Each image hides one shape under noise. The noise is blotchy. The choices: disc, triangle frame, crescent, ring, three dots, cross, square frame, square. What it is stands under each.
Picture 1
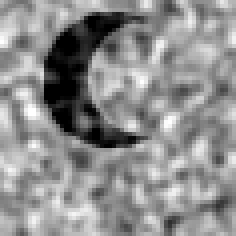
crescent
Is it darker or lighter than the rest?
darker
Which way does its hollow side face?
right
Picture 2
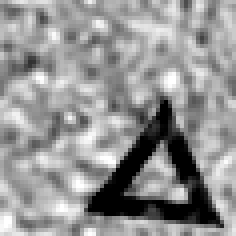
triangle frame
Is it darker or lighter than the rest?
darker
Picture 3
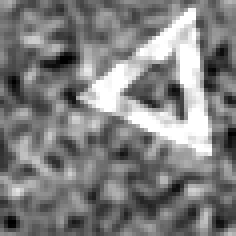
triangle frame
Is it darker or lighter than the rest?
lighter
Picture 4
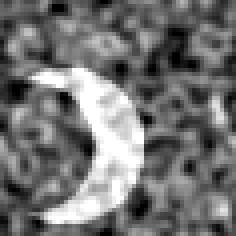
crescent
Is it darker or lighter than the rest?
lighter
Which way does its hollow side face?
left
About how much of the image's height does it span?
two thirds
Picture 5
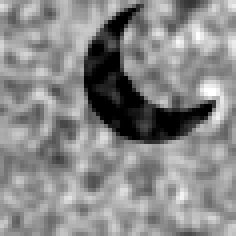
crescent
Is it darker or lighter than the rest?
darker
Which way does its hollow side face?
up and right
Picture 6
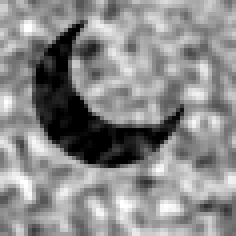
crescent
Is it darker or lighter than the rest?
darker
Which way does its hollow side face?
up and right
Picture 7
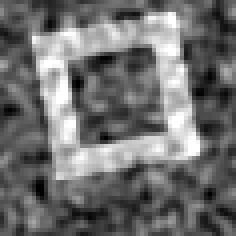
square frame
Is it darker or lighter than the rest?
lighter
